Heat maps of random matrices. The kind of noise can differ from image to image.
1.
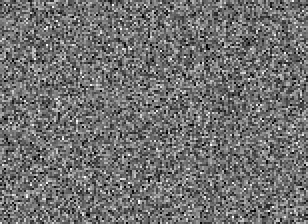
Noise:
independent entries
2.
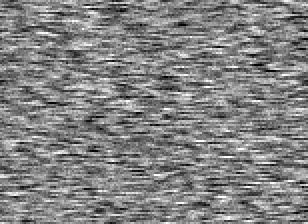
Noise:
streaked along the rows
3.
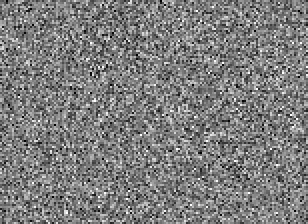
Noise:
independent entries
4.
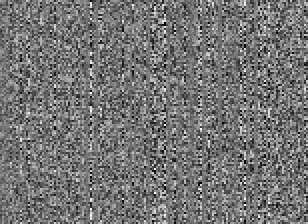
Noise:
columns of uneven size
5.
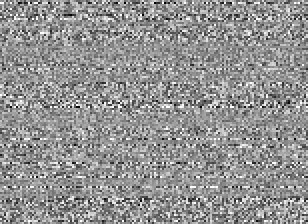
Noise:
rows of uneven size
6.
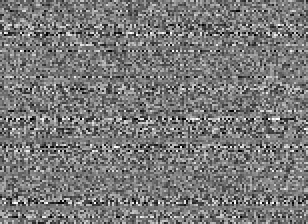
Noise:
rows of uneven size
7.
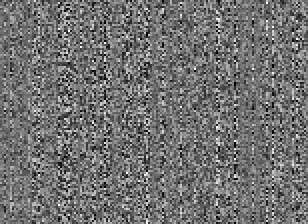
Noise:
columns of uneven size
